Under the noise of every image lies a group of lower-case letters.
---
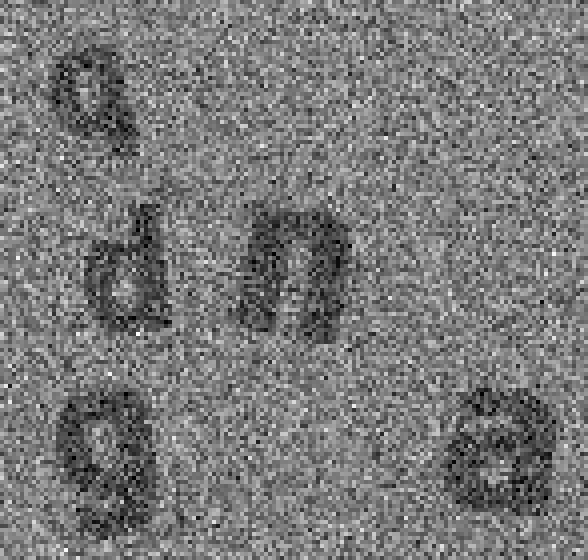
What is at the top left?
q
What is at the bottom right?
a
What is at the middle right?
nothing
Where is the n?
centre
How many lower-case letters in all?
5
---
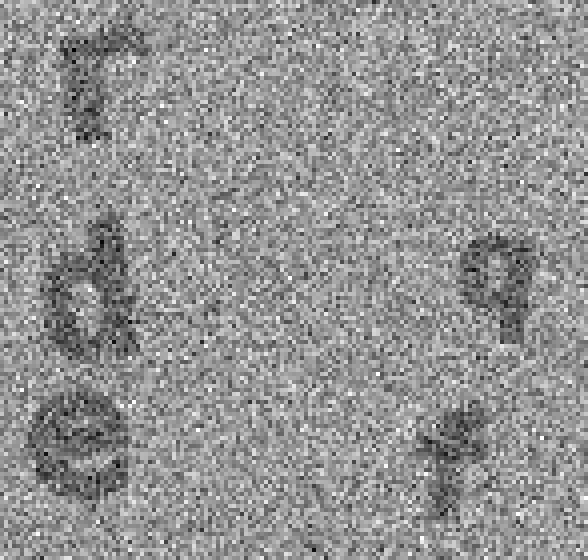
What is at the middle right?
q
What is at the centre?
nothing
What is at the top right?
nothing
